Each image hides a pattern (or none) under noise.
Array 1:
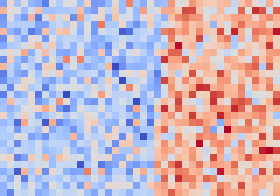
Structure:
a sharp edge
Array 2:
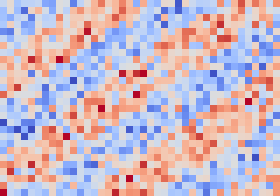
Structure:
diagonal stripes
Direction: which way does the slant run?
bottom left to top right
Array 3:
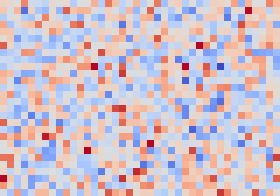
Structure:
only noise
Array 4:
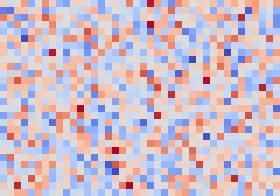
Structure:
only noise
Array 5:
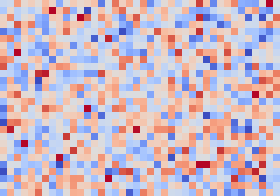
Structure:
only noise
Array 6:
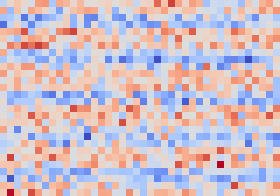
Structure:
horizontal stripes
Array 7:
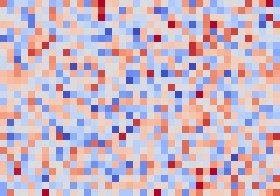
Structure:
only noise
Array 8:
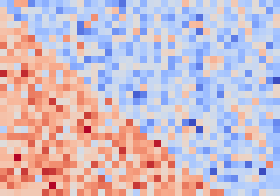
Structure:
a sharp edge
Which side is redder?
bottom left
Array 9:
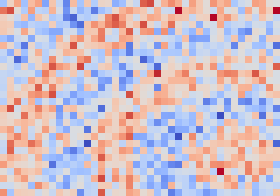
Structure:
rings round one point
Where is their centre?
bottom right
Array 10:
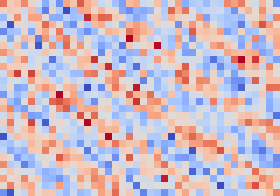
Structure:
diagonal stripes
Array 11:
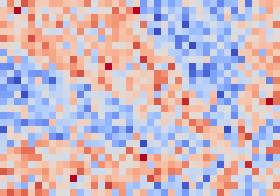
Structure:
spokes from one point
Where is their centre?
bottom right
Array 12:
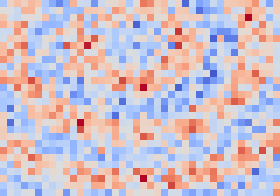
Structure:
rings round one point
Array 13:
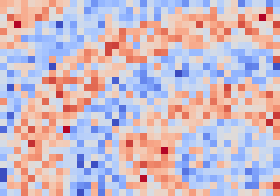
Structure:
rings round one point
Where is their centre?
bottom right
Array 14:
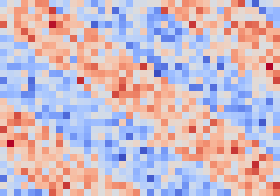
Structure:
diagonal stripes
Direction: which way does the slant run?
top left to bottom right
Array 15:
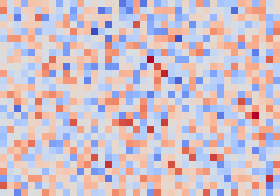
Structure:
only noise
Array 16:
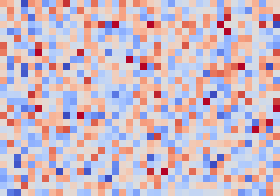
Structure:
only noise
